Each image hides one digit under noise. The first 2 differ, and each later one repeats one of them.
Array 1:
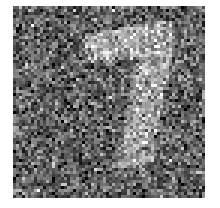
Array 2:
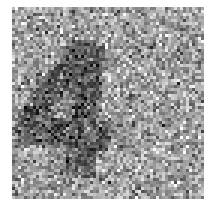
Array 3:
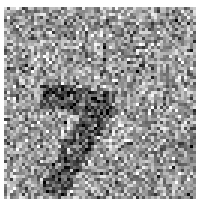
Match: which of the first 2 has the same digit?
1
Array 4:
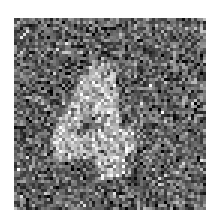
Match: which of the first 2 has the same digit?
2
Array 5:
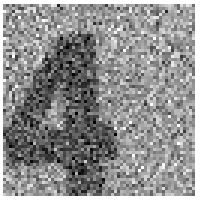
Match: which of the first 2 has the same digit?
2
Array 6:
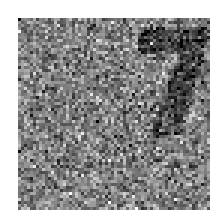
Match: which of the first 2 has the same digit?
1
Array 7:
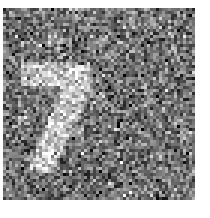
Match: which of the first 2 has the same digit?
1
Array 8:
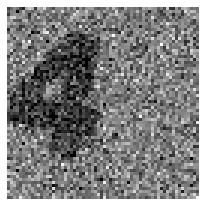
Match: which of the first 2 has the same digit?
2
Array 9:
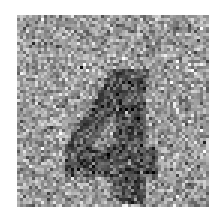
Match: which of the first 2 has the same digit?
2
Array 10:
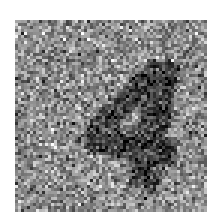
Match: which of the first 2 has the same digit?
2
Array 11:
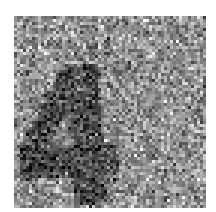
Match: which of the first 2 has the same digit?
2
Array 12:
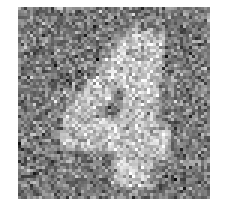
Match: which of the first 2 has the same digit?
2
